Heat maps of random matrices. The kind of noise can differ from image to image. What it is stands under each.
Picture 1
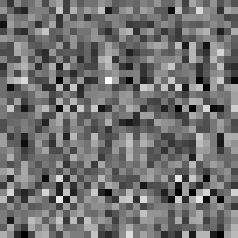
low rank plus noise
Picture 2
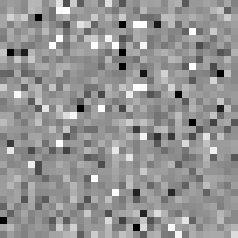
heavy tails
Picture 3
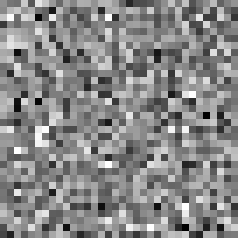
low rank plus noise
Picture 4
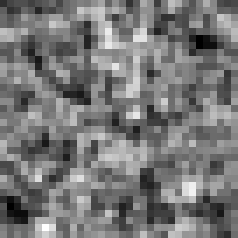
blotchy
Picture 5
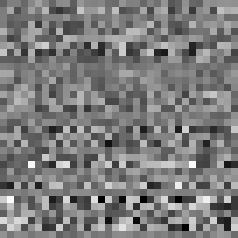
rows of uneven size
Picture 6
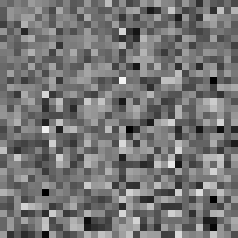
low rank plus noise
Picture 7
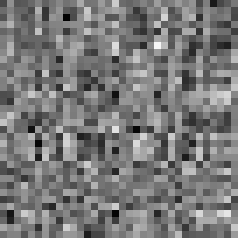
low rank plus noise
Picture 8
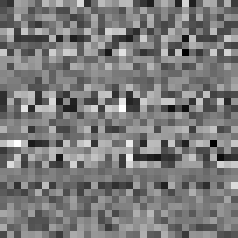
rows of uneven size
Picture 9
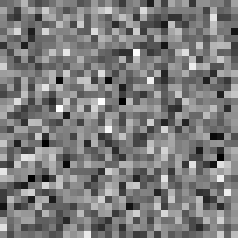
independent entries
